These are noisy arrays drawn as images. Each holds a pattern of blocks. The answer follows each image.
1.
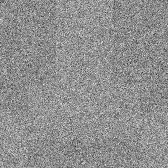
left and right mirror each other
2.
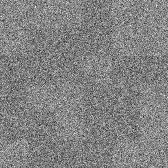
mirrored about the diagonal from the bottom left
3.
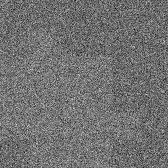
mirrored about the diagonal from the bottom left
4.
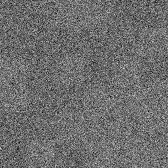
mirrored about the diagonal from the top left
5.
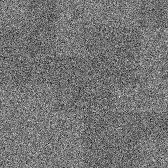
mirrored about the diagonal from the bottom left
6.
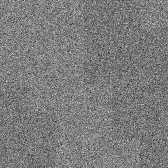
no symmetry
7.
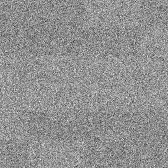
the same after a half turn
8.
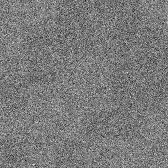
mirrored about the diagonal from the bottom left
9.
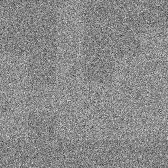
no symmetry
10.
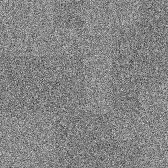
no symmetry
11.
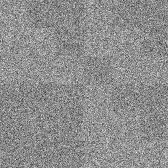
mirrored about the diagonal from the bottom left
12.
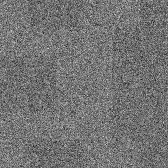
top and bottom mirror each other
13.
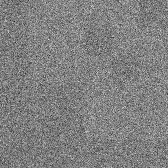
mirrored about the diagonal from the bottom left
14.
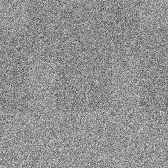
left and right mirror each other
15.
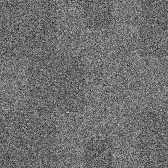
top and bottom mirror each other
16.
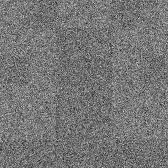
left and right mirror each other
